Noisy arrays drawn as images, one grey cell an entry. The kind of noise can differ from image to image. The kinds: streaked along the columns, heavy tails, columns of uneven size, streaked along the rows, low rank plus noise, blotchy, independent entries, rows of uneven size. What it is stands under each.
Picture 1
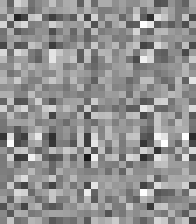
low rank plus noise
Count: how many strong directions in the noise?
one
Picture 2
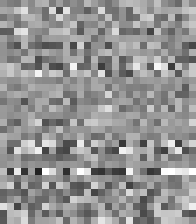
rows of uneven size
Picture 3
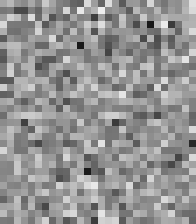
independent entries
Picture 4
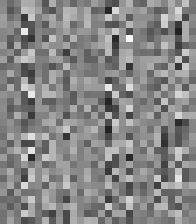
columns of uneven size
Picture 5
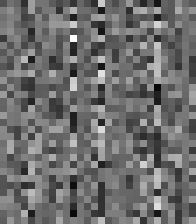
columns of uneven size
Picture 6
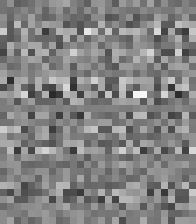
rows of uneven size
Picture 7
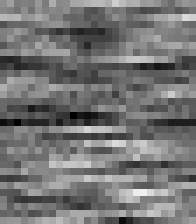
streaked along the rows
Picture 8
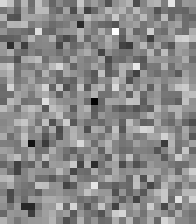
independent entries
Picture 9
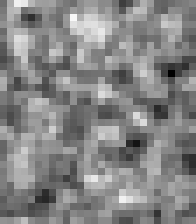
blotchy
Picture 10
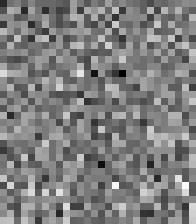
low rank plus noise
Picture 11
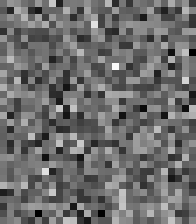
independent entries
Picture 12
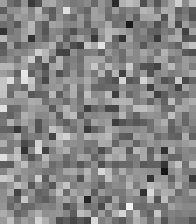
independent entries
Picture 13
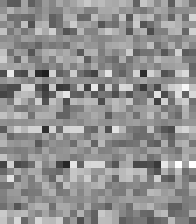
rows of uneven size
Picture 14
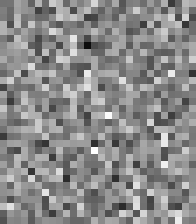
independent entries
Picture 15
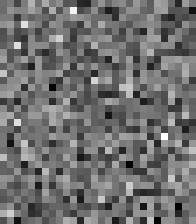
independent entries
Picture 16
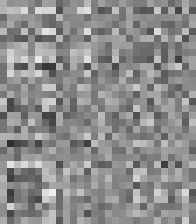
low rank plus noise
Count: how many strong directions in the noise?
two
